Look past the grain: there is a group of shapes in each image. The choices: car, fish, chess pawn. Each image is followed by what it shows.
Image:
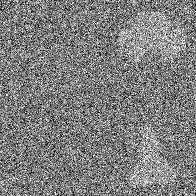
top right: light car; bottom right: light chess pawn
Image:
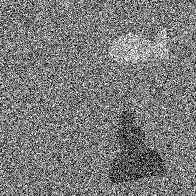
top right: light fish; bottom right: dark chess pawn
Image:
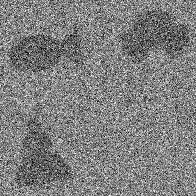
top left: dark fish; top right: dark car; bottom left: dark chess pawn
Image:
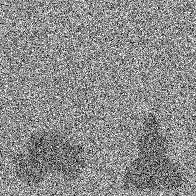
bottom left: dark car; bottom right: dark chess pawn
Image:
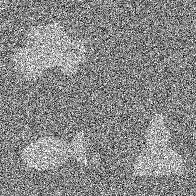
top left: light car; bottom left: light fish; bottom right: light chess pawn
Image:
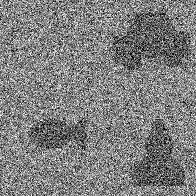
top right: dark car; bottom left: dark fish; bottom right: dark chess pawn
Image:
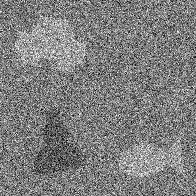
top left: light car; bottom left: dark chess pawn; bottom right: light fish
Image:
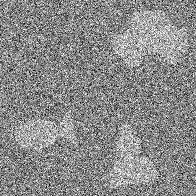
top right: light car; bottom left: light fish; bottom right: light chess pawn
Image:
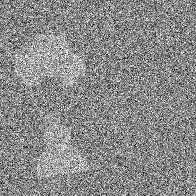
top left: light car; bottom left: light chess pawn
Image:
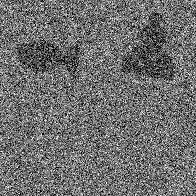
top left: dark fish; top right: dark chess pawn
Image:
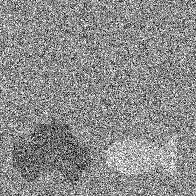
bottom left: dark car; bottom right: light fish
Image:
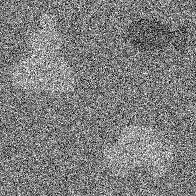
top left: light chess pawn; top right: dark fish; bottom right: light car
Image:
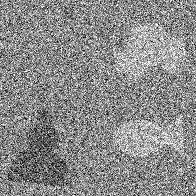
top right: light car; bottom left: dark chess pawn; bottom right: light fish
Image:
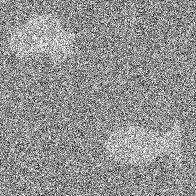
top left: light car; bottom right: light fish
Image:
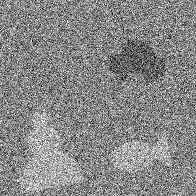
top right: dark car; bottom left: light chess pawn; bottom right: light fish
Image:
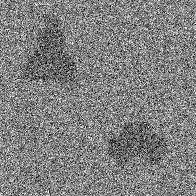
top left: dark chess pawn; bottom right: dark car
